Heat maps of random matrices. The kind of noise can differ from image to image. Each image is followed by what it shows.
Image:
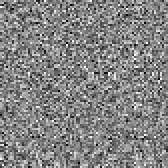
low rank plus noise
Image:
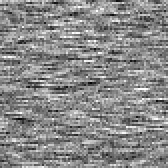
streaked along the rows
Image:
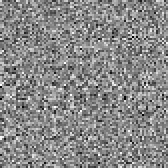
low rank plus noise
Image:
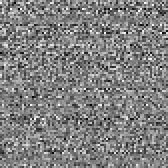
rows of uneven size
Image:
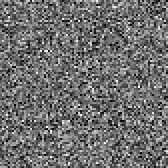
low rank plus noise
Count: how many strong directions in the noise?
one
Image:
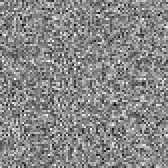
low rank plus noise
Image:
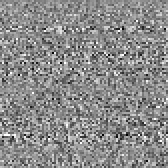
rows of uneven size
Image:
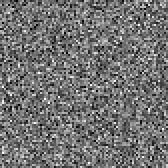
independent entries
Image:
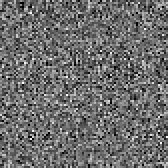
low rank plus noise
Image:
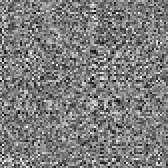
low rank plus noise
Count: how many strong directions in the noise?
two
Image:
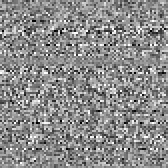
rows of uneven size
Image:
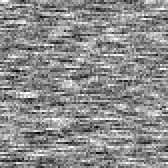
streaked along the rows
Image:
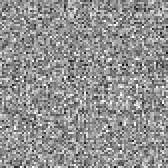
low rank plus noise
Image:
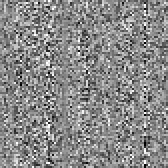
columns of uneven size
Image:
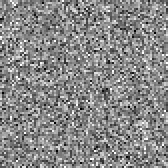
independent entries
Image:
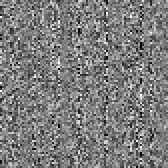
columns of uneven size
